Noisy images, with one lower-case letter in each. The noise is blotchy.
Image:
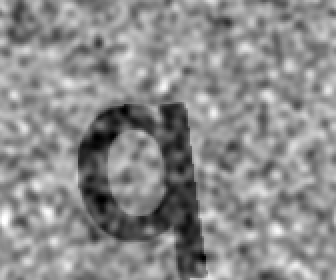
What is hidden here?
dark q
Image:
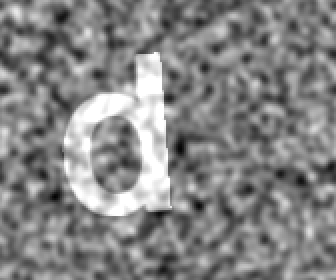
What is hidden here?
light d
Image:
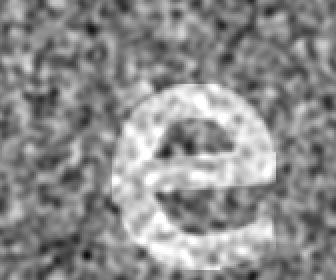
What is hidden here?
light e
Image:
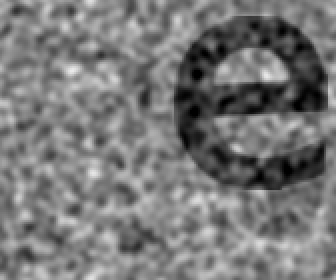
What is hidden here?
dark e
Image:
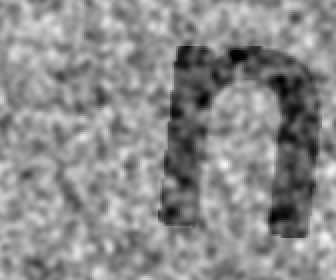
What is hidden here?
dark n
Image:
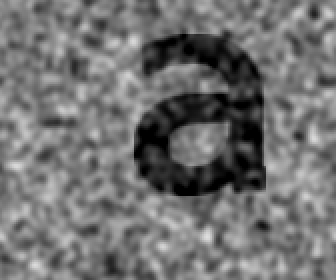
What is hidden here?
dark a
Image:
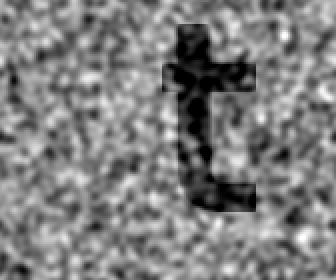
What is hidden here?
dark t
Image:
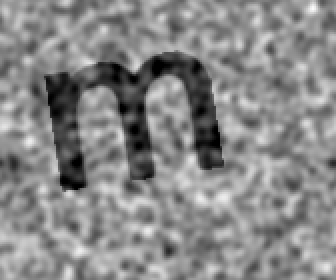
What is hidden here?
dark m
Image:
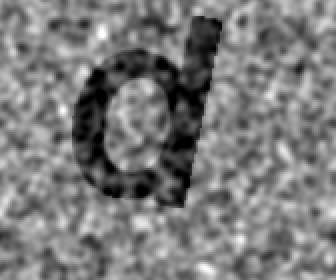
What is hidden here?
dark d
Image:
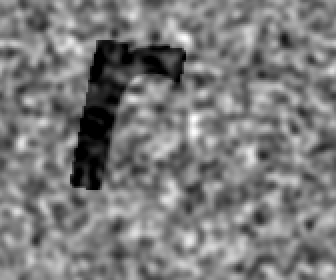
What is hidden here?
dark r
